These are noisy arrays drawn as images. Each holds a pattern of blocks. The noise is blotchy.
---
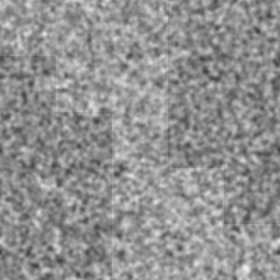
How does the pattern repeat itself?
the same after a half turn
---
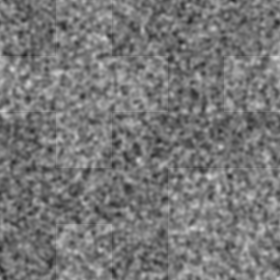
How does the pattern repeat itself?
mirrored about the diagonal from the top left
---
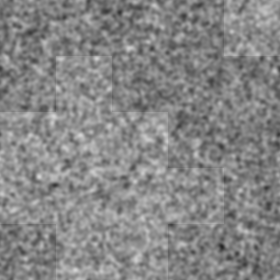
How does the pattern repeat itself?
mirrored about the diagonal from the bottom left
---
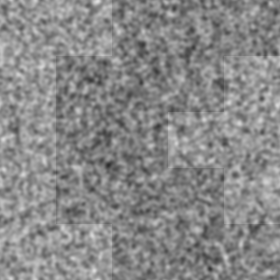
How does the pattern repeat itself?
top and bottom mirror each other
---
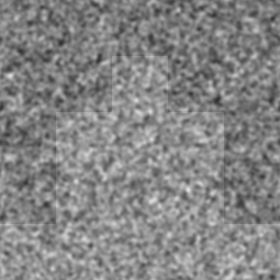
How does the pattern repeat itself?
left and right mirror each other
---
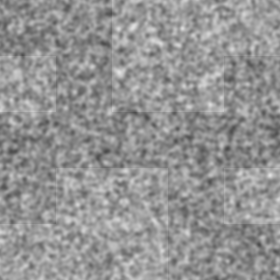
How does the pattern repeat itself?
the same after a half turn
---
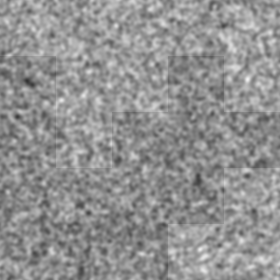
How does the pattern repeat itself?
no symmetry
